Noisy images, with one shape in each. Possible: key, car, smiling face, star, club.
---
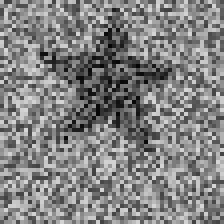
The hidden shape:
star
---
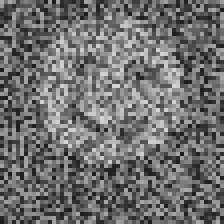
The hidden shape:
smiling face
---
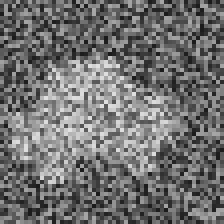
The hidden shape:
car
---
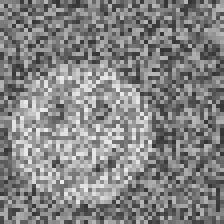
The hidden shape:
smiling face
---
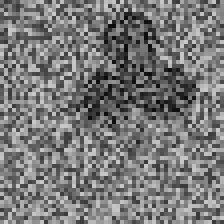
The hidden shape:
club
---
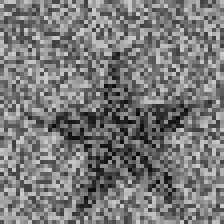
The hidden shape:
star
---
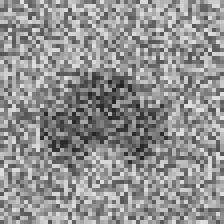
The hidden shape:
car
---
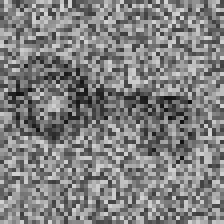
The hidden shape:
key
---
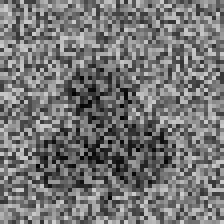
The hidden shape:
club
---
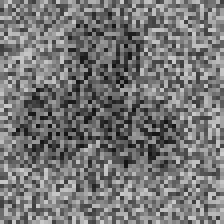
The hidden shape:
club
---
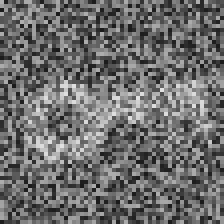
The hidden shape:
key
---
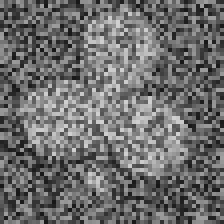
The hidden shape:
club
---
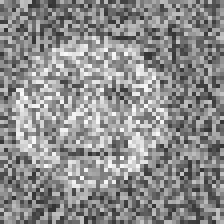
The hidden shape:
smiling face
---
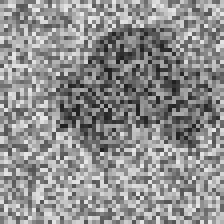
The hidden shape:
car
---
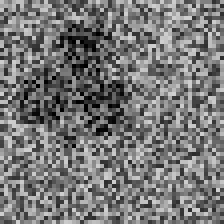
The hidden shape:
club
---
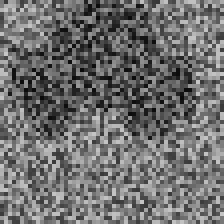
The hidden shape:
car
